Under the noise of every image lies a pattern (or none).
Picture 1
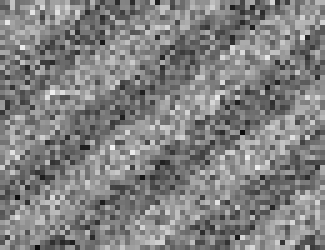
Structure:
diagonal stripes
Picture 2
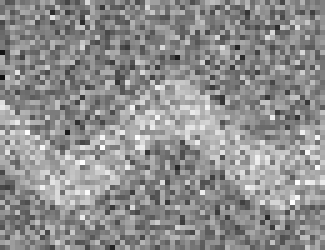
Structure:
a wavy band
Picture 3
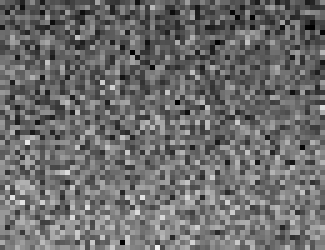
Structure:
a smooth slope
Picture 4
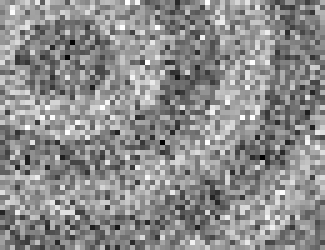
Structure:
rings round one point
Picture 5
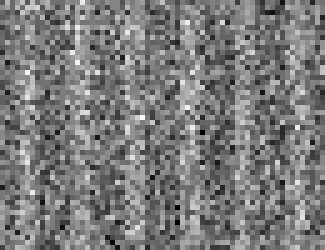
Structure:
vertical stripes
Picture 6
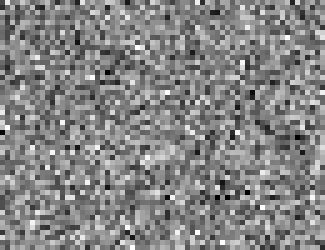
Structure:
only noise
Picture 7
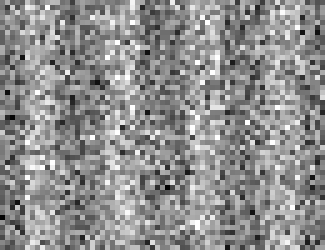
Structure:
vertical stripes
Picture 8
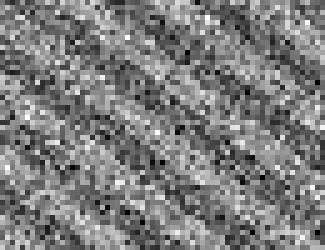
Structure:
diagonal stripes
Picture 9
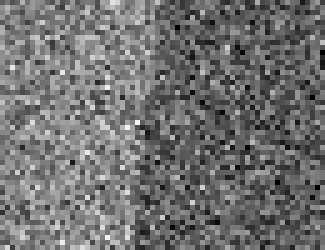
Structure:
a sharp edge
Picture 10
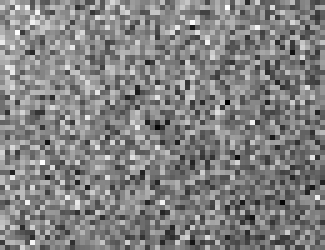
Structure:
a smooth slope
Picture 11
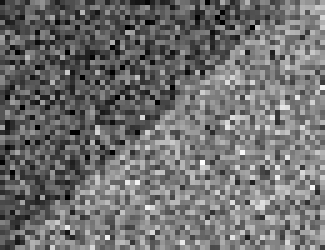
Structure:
a sharp edge
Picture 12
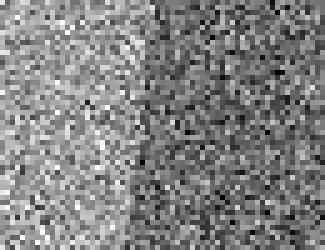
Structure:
a sharp edge
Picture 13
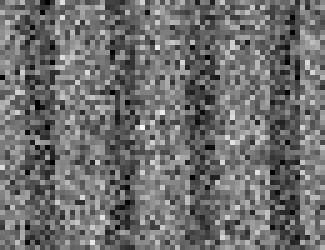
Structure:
vertical stripes
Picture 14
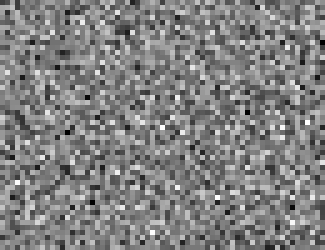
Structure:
only noise
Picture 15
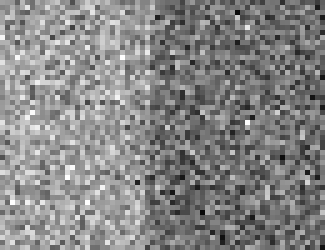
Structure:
a sharp edge
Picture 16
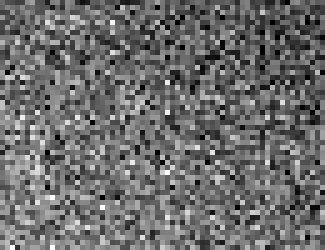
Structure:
a smooth slope
